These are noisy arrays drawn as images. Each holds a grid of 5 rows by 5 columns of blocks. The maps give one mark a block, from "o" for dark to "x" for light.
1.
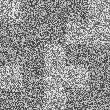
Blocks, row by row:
xooox
oooxx
ooxoo
xoxxo
ooxoo
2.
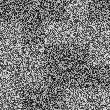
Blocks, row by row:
oooxo
xoxxx
xxoox
xxooo
xooxx
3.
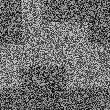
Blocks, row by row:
oxooo
oxxxo
xxxxx
xooxx
ooooo
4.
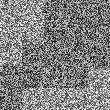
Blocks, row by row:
xxooo
xxooo
xoooo
oooox
oxxxx
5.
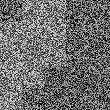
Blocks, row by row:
oxxoo
xxxoo
xxxoo
xxooo
xoooo
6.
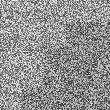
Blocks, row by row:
xxxxx
xxxoo
xxooo
xxooo
xoooo
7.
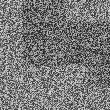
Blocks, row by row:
xooxx
xoooo
xoooo
xxxxo
xxxxx
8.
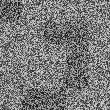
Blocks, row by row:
oxxxx
xxoox
xxxox
xxxox
xooxx
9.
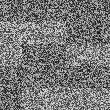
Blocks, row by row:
ooooo
xxxoo
xooxx
ooooo
oxxxx
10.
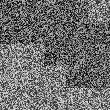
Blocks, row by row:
oooox
ooooo
xxooo
xxxoo
xxxxx
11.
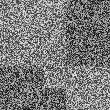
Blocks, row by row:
xxxoo
xxxoo
xxxoo
ooxxx
oooxx
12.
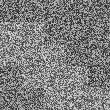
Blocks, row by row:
ooooo
xxooo
xxxoo
oxxxo
ooxxx
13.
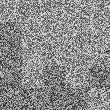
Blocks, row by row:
xxxxx
oxxxx
oxxxx
oxoxo
oooox
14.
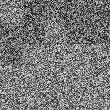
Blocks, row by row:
xoooo
ooxoo
oxxxx
xxxxx
xxxxx
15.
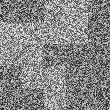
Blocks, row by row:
ooxxo
xxxxo
xxooo
oxxoo
ooxoo
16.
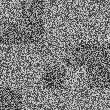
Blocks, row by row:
xoxxx
ooxxx
xxxoo
xxoxo
oxxxx
